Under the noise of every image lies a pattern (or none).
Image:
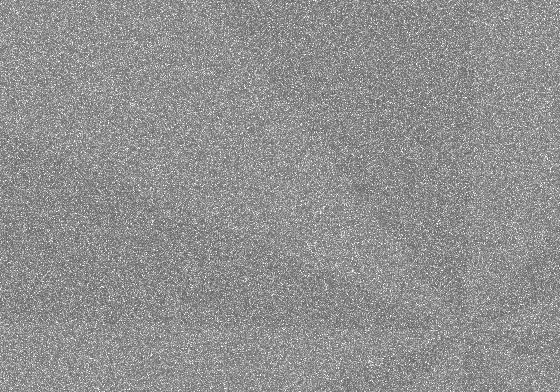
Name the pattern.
spokes from one point
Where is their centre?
bottom right
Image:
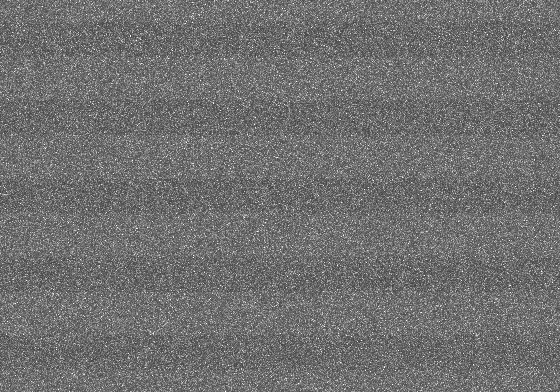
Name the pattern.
horizontal stripes
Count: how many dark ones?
5
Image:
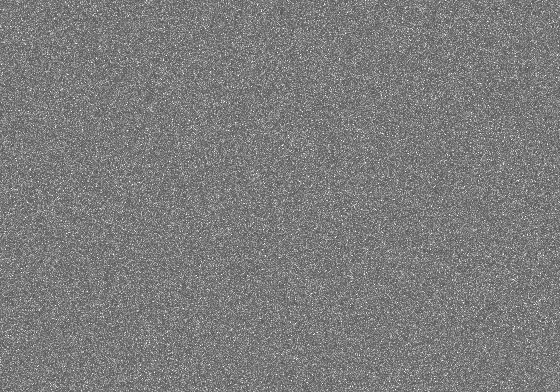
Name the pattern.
only noise
